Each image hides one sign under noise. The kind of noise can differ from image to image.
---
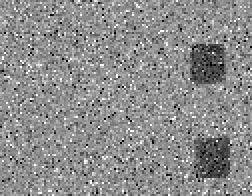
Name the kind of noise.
heavy tails
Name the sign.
colon
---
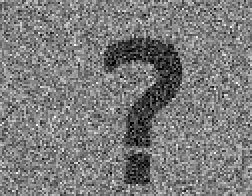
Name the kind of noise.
independent entries
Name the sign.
question mark
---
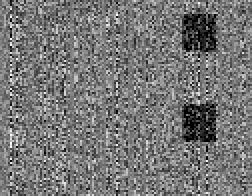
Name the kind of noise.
columns of uneven size
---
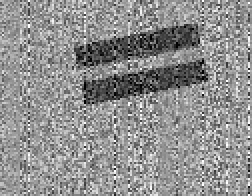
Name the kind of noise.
columns of uneven size
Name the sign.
equals sign
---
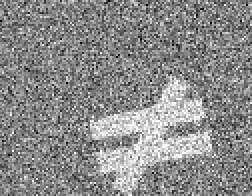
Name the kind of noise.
independent entries
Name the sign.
not-equal sign
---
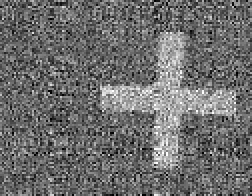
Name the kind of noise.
low rank plus noise
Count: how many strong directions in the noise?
three or four
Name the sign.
plus sign
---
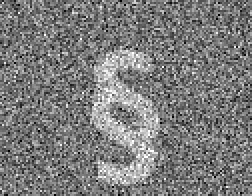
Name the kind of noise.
independent entries
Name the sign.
section sign
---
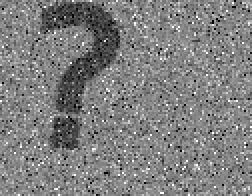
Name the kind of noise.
heavy tails
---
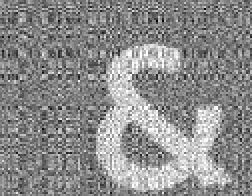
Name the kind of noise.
low rank plus noise
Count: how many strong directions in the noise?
one
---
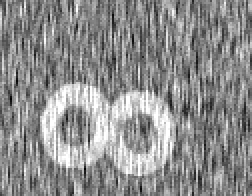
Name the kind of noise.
streaked along the columns
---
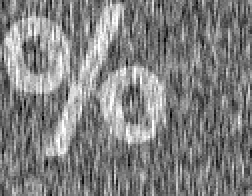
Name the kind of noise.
streaked along the columns
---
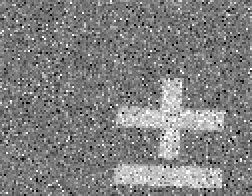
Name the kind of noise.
heavy tails
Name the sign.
plus-minus sign
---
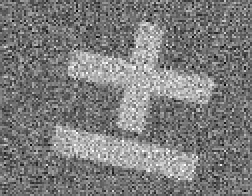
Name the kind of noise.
low rank plus noise
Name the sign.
plus-minus sign
